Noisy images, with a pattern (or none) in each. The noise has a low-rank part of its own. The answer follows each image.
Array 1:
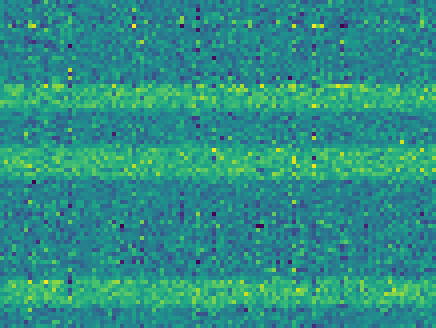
bands of rows
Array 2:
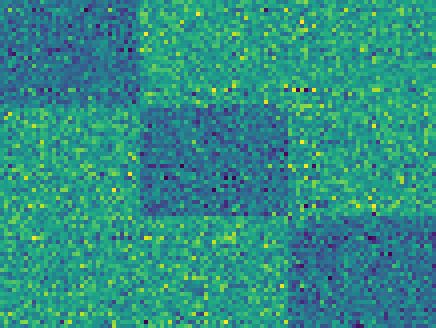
blocks along the diagonal
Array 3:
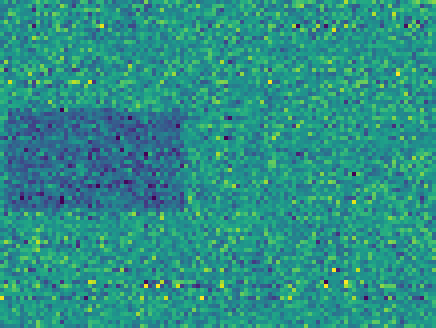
one block
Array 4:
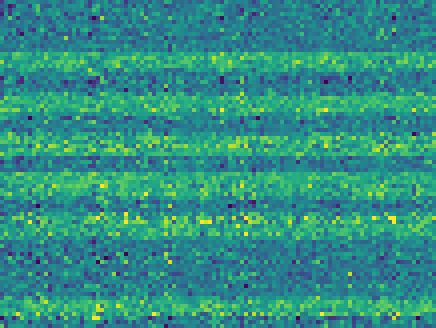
bands of rows
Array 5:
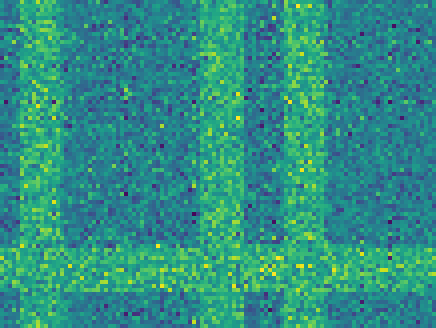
bands of rows crossing bands of columns
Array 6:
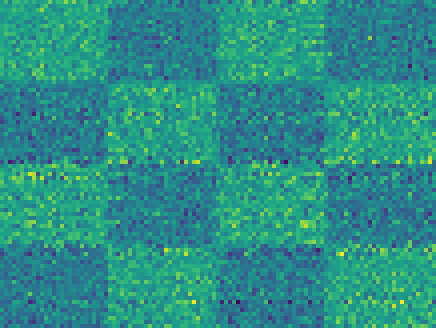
a checkerboard
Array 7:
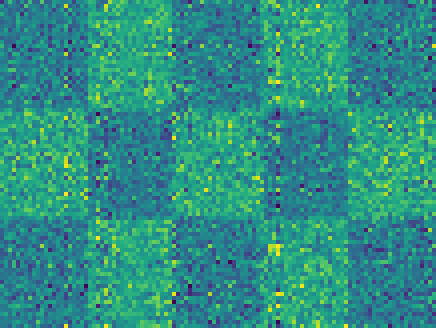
a checkerboard
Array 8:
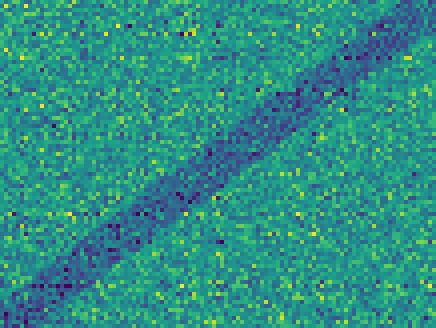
a diagonal band
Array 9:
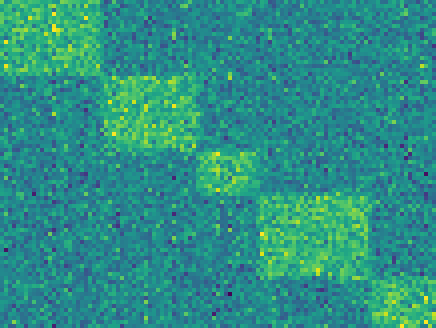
blocks along the diagonal
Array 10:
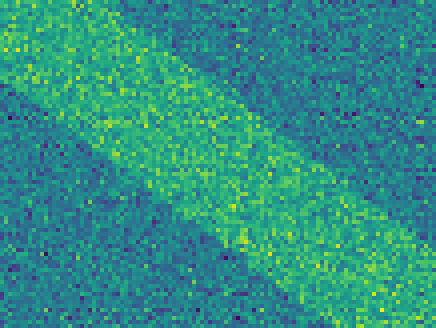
a diagonal band
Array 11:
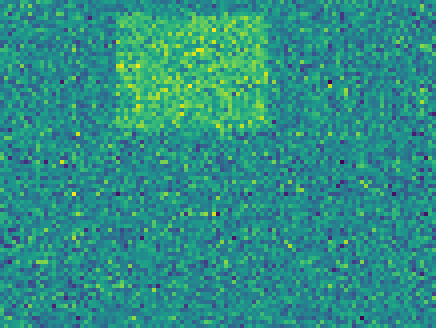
one block
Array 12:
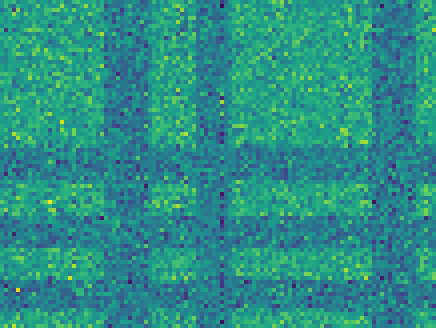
bands of rows crossing bands of columns
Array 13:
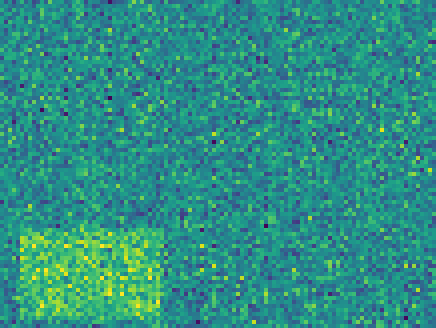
one block
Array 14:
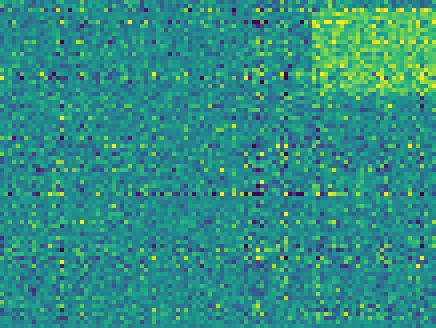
one block
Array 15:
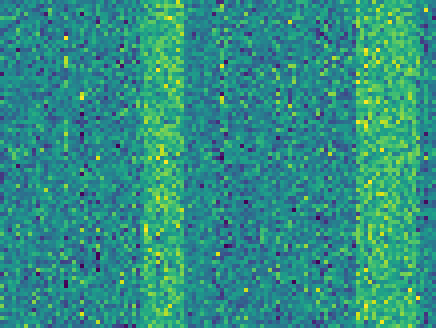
bands of columns
